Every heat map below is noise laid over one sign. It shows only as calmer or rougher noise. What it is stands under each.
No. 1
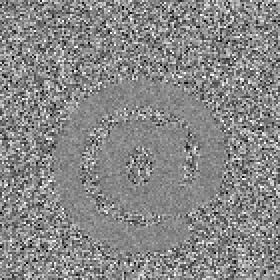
at sign
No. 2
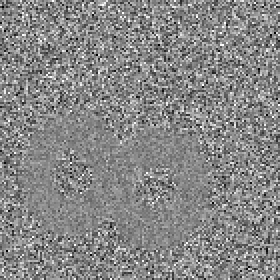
infinity sign
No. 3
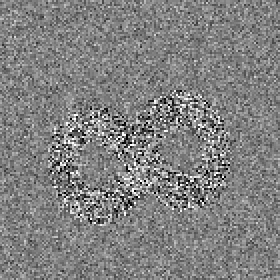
infinity sign
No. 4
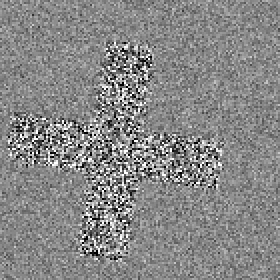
plus sign
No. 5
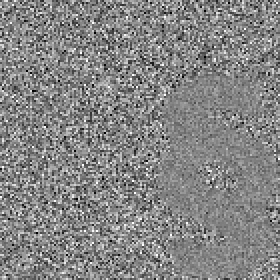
section sign
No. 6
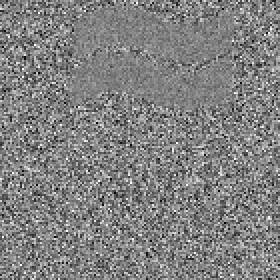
approximately sign
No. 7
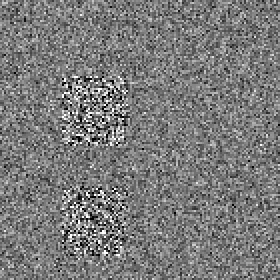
colon
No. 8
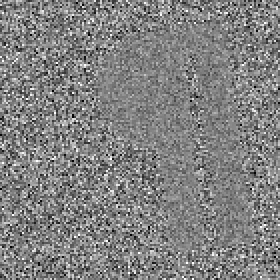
pilcrow
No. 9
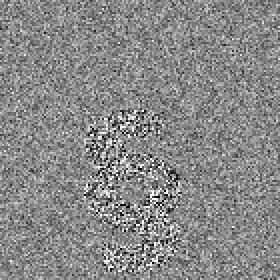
section sign
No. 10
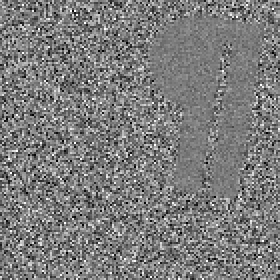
pilcrow
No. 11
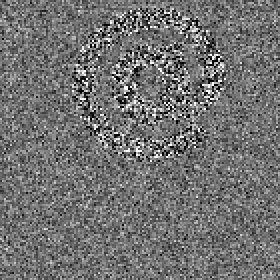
at sign
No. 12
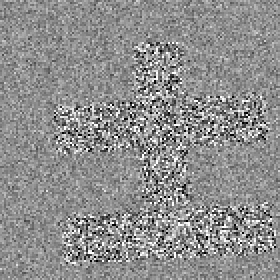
plus-minus sign
